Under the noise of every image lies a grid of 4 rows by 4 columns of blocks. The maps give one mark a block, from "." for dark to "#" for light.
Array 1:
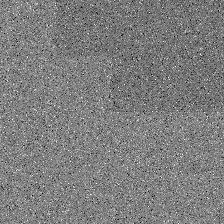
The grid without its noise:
# . . .
# # . .
# # # #
# # # #
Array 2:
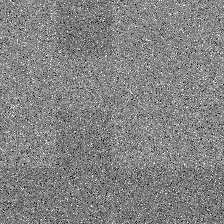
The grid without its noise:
# . # #
# # # #
# . # #
. . . .
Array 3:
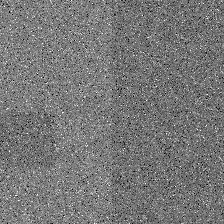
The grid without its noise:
# # . .
# # . .
. # . .
# # . .
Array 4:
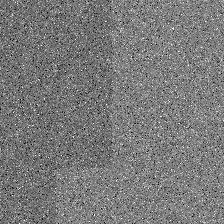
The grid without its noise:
. . # #
. . # #
. . # #
. # # #
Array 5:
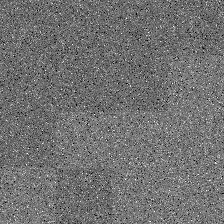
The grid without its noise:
. . . .
. . . #
. # # #
# . # #
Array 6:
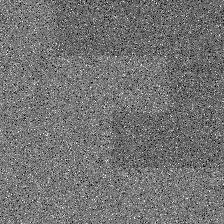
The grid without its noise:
# . . .
# # # .
# # . .
# # # #
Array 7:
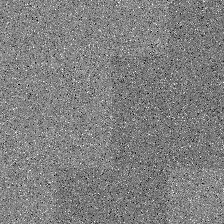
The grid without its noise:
# # # .
# # . .
# # . .
# . . #
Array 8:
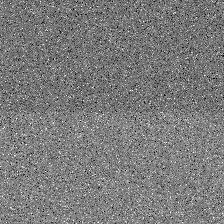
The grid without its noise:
. . . .
. . . .
# # # #
# # # #
